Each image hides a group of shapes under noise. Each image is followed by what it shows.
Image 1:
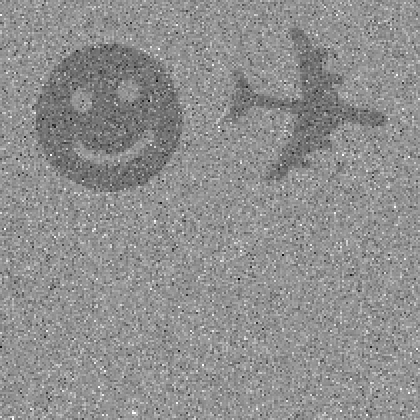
top left: smiling face; top right: airplane
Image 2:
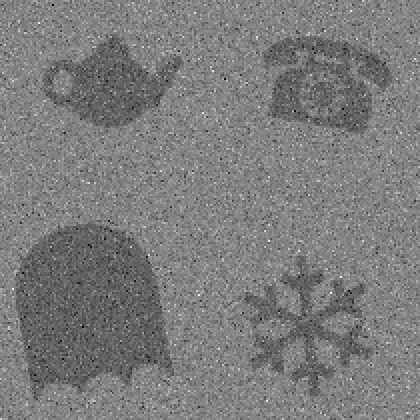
top left: teapot; top right: telephone; bottom left: ghost; bottom right: snowflake
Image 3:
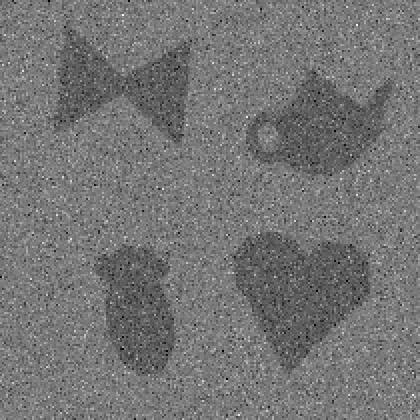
top left: bow tie; top right: teapot; bottom left: footprint; bottom right: heart
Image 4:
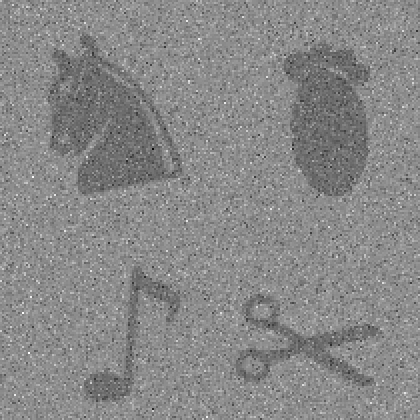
top left: chess knight; top right: footprint; bottom left: musical note; bottom right: pair of scissors
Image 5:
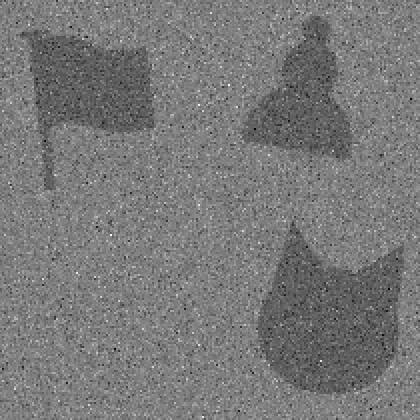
top left: flag; top right: chess pawn; bottom right: cat's head
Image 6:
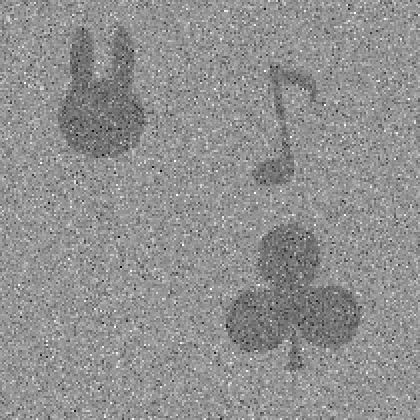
top left: rabbit's head; top right: musical note; bottom right: club
